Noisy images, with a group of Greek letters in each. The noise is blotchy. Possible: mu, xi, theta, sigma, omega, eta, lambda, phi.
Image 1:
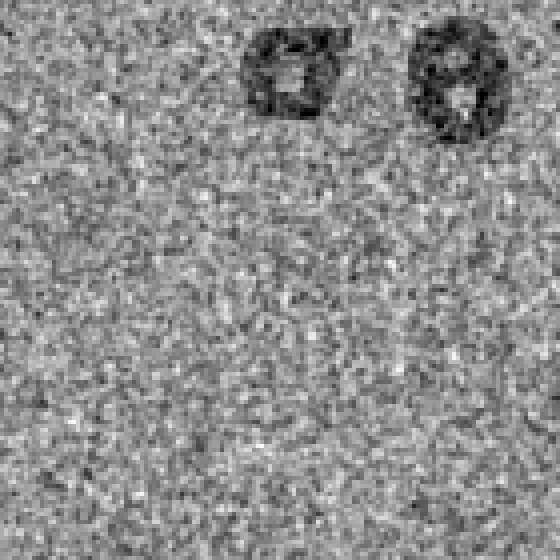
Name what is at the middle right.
nothing
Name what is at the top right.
theta
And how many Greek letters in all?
2
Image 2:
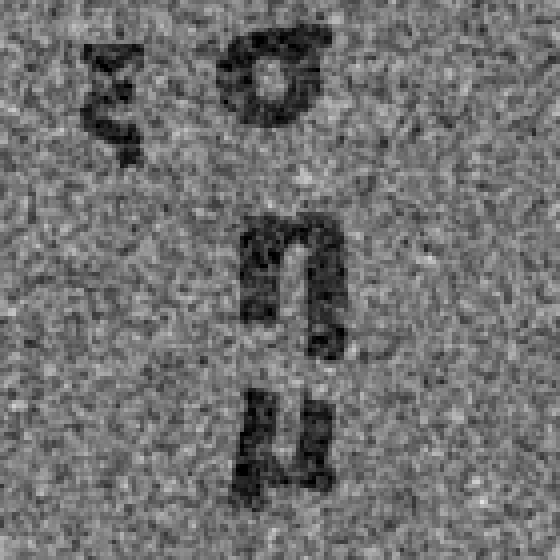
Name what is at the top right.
nothing
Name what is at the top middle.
sigma
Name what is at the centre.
eta
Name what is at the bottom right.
nothing
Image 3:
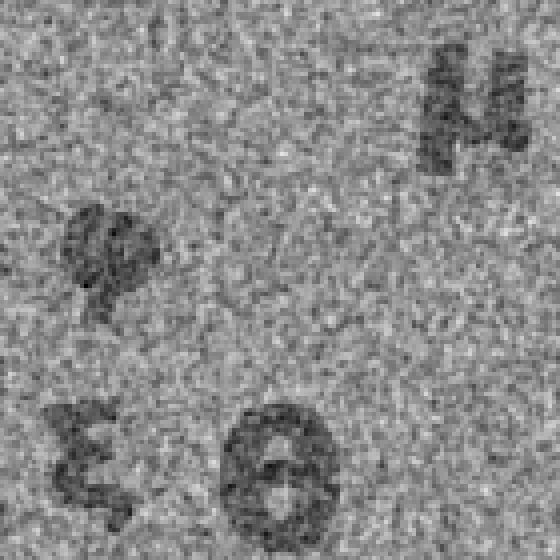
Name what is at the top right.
mu
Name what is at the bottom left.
xi
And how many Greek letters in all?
4
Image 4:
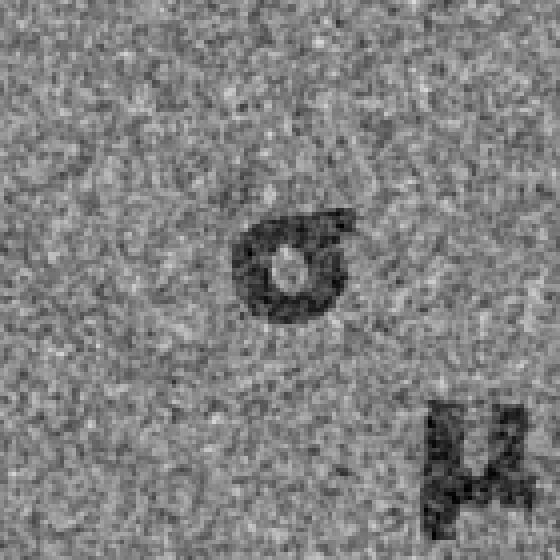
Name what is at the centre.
sigma
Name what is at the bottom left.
nothing
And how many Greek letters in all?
2
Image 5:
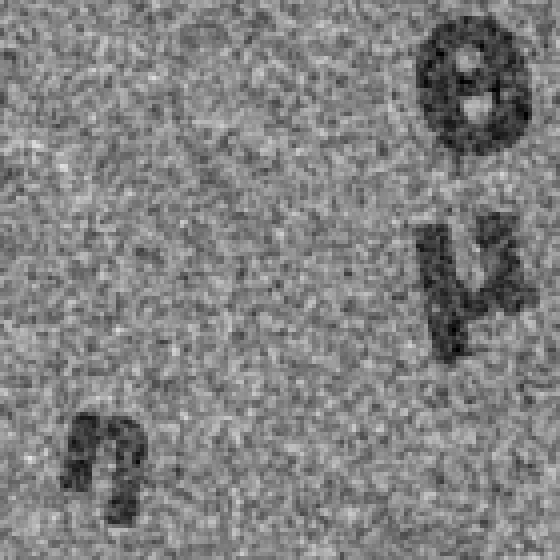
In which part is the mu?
middle right
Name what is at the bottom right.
nothing
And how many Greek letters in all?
3
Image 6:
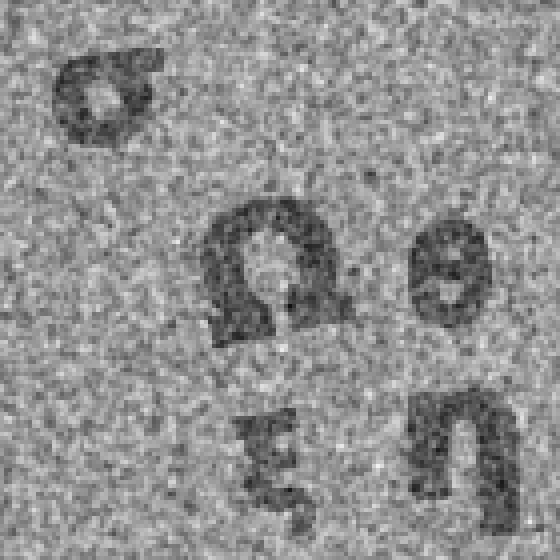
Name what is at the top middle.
nothing
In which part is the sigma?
top left
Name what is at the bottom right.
eta
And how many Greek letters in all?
5
